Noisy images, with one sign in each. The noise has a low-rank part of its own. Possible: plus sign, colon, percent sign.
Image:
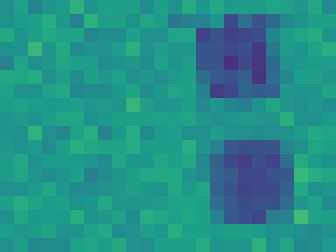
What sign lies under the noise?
colon
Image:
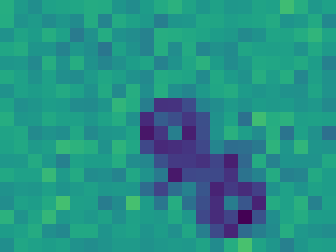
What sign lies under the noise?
percent sign
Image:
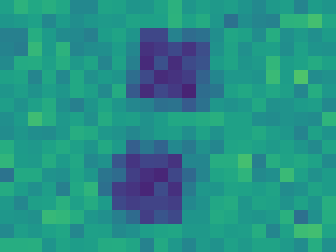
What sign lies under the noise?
colon
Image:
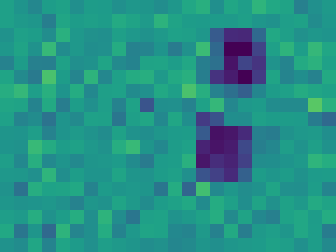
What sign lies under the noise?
colon
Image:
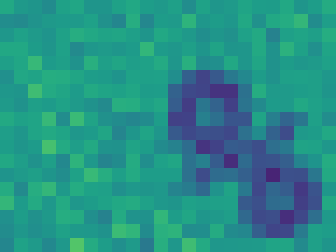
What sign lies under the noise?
percent sign
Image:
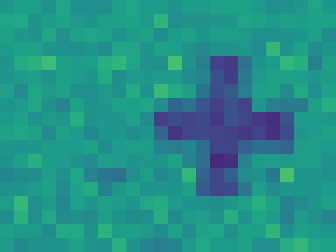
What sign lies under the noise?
plus sign
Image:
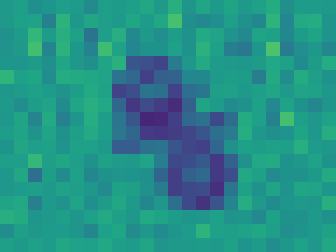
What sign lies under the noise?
percent sign
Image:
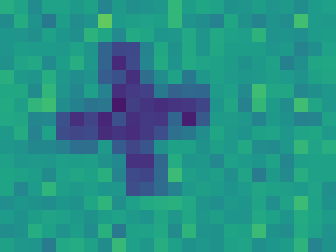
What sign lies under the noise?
plus sign
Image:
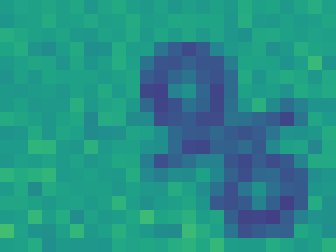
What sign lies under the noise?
percent sign
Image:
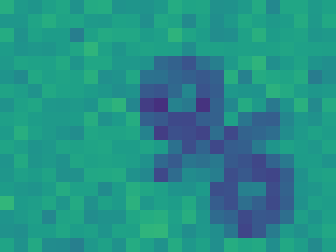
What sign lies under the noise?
percent sign
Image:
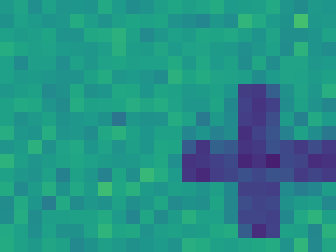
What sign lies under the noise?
plus sign
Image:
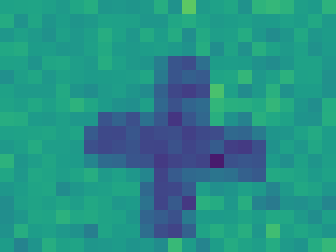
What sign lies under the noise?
plus sign
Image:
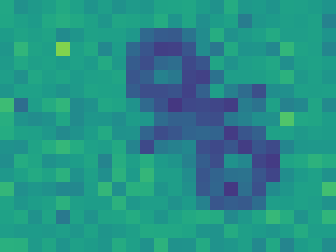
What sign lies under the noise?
percent sign
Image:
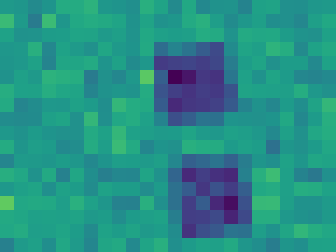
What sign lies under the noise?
colon
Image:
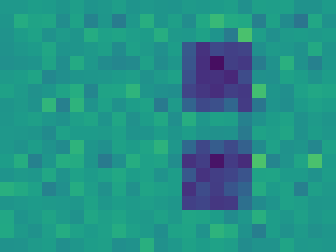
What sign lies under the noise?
colon
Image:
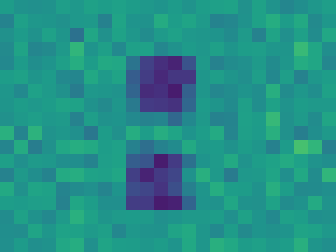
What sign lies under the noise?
colon
